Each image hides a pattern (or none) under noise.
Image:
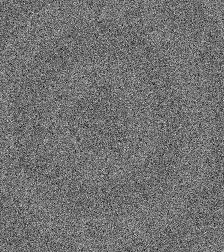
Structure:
rings round one point
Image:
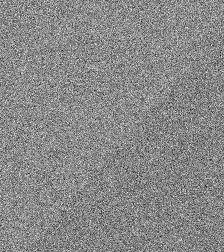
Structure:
a sharp edge
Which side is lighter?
top left
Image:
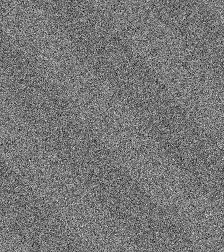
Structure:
diagonal stripes
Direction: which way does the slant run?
top left to bottom right
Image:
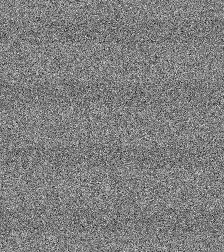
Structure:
horizontal stripes
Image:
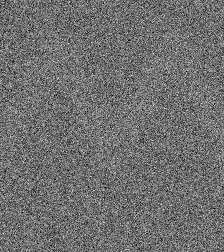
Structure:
a wavy band
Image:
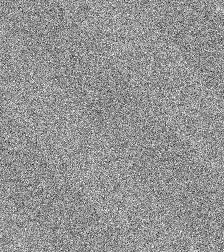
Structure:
diagonal stripes
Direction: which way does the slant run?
top left to bottom right
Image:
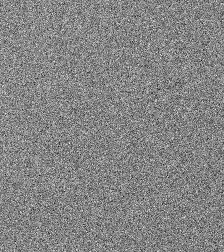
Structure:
a smooth slope
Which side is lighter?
top left
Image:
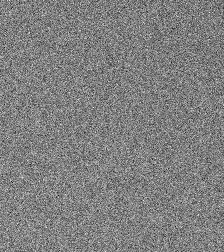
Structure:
a smooth slope
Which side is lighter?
bottom left
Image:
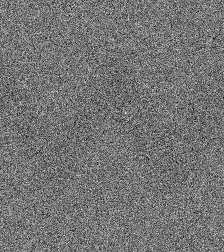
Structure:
a wavy band
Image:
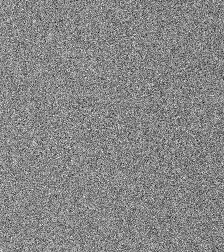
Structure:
a smooth slope
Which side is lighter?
left
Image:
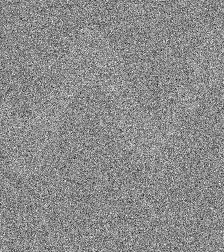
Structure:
a wavy band
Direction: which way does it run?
left to right
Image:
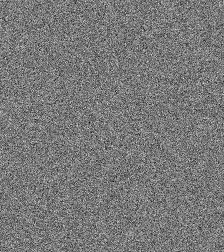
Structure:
only noise
